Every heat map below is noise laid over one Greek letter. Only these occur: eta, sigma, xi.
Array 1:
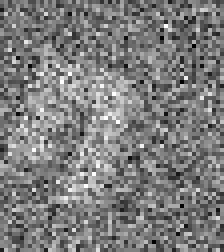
light eta
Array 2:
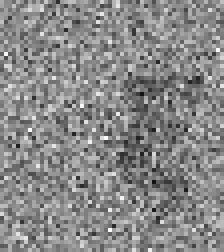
dark xi
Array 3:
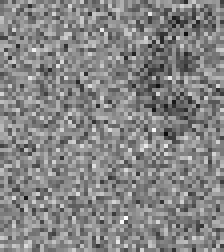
dark xi
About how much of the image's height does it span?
half
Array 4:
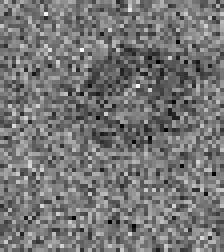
dark sigma
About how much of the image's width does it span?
two thirds
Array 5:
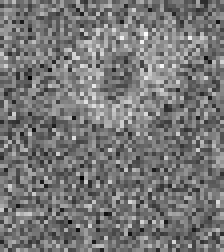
light sigma
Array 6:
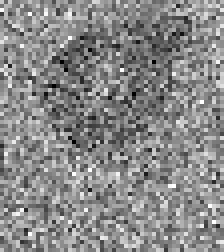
dark sigma
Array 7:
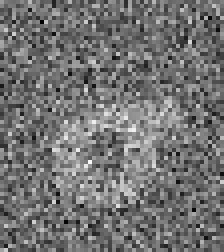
light sigma
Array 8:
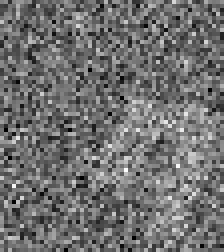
light eta
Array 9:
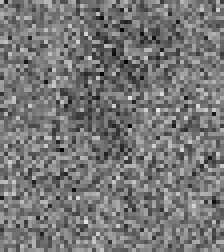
dark xi
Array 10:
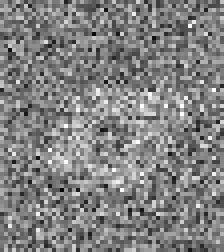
light sigma
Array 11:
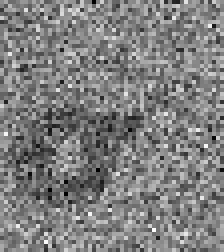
dark sigma
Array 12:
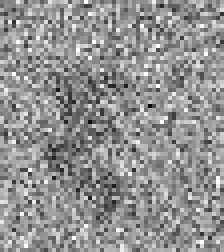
dark xi
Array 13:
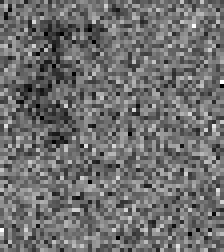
dark xi
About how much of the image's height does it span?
half
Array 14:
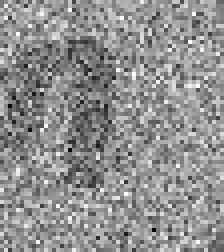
dark eta
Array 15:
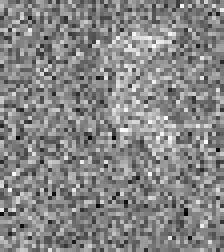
light xi
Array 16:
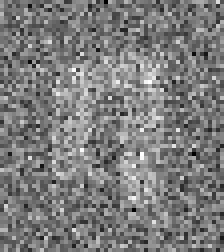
light eta
